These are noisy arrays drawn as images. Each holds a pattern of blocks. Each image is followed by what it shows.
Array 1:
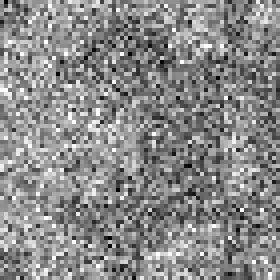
top and bottom mirror each other
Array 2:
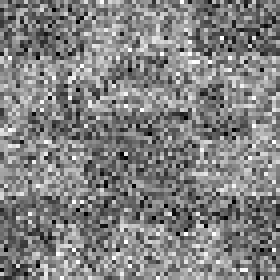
left and right mirror each other
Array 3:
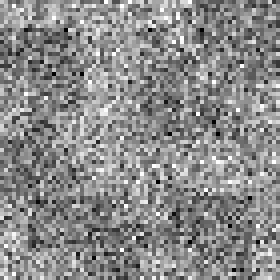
mirrored about the diagonal from the bottom left
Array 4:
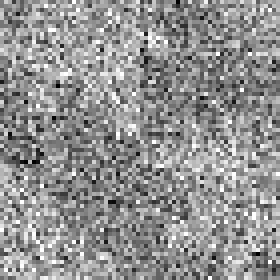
mirrored about the diagonal from the bottom left
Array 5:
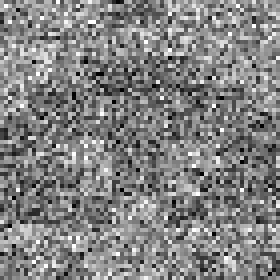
left and right mirror each other
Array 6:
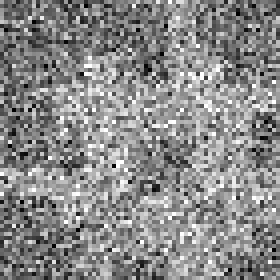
mirrored about the diagonal from the top left
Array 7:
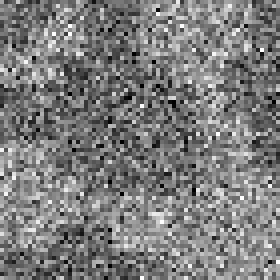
mirrored about the diagonal from the top left
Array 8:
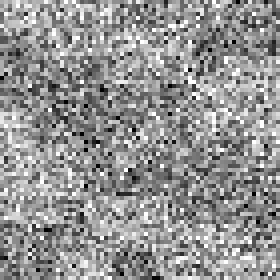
the same after a half turn
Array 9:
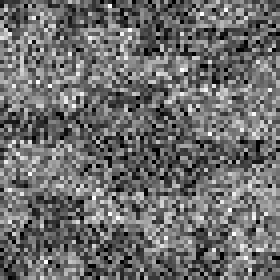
the same after a half turn
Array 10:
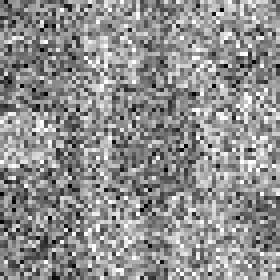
top and bottom mirror each other
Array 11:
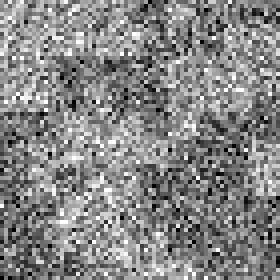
no symmetry
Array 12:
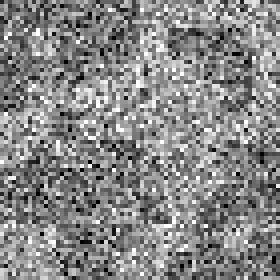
mirrored about the diagonal from the bottom left
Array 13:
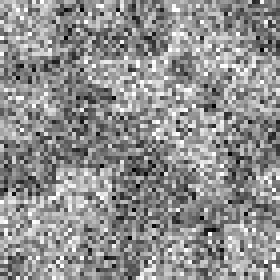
mirrored about the diagonal from the bottom left
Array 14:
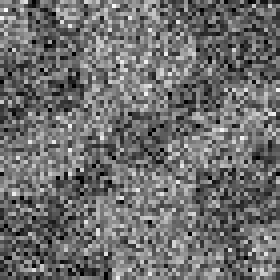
the same after a half turn
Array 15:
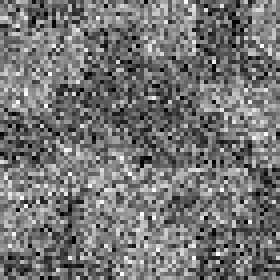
no symmetry
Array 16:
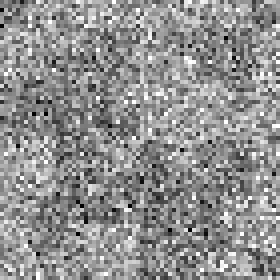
mirrored about the diagonal from the bottom left
